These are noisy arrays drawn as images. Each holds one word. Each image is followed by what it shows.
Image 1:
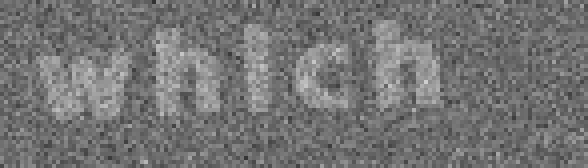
which
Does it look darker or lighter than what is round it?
lighter
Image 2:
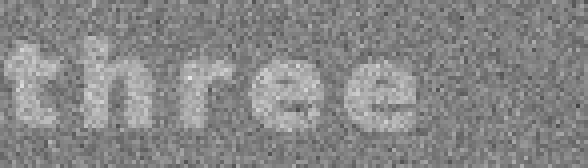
three
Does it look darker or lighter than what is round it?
lighter
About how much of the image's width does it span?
two thirds
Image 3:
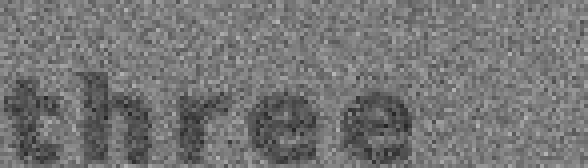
three
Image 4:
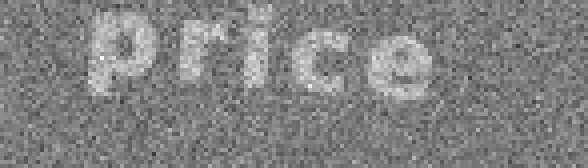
price
